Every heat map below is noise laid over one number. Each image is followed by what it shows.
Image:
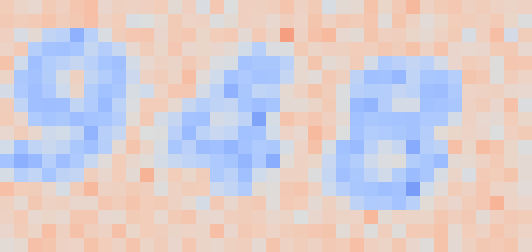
948
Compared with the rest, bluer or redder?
bluer
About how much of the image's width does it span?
nearly all
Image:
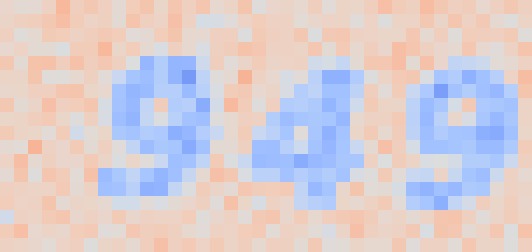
949
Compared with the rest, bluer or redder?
bluer
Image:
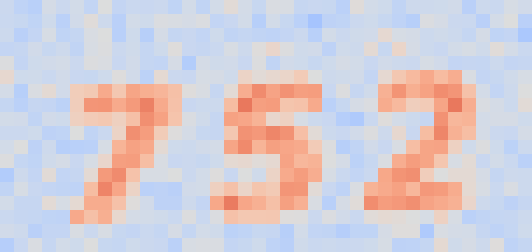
752
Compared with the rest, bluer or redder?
redder
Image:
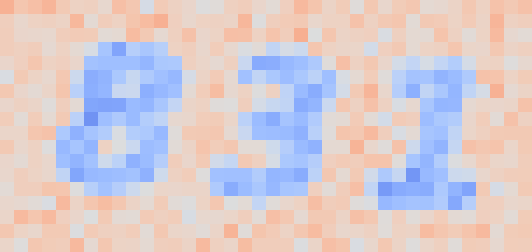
831
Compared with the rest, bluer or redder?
bluer
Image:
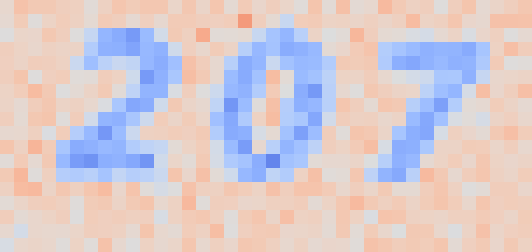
207
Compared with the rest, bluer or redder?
bluer
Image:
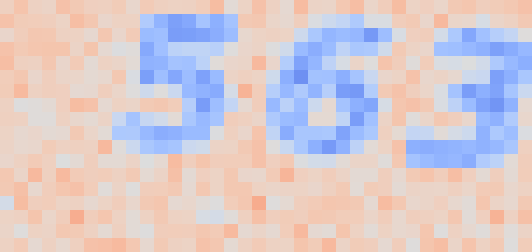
563
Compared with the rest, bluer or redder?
bluer
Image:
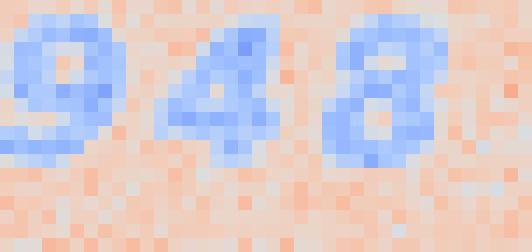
948
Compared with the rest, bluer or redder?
bluer
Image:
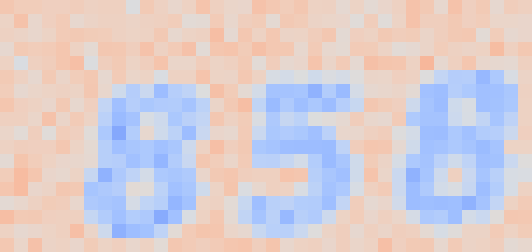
858
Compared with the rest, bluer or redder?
bluer
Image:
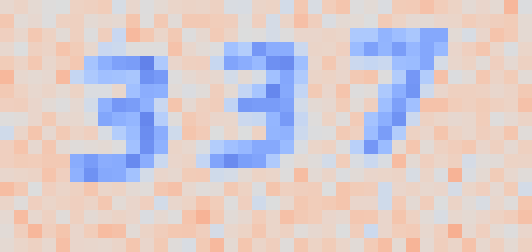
337
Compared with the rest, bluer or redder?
bluer
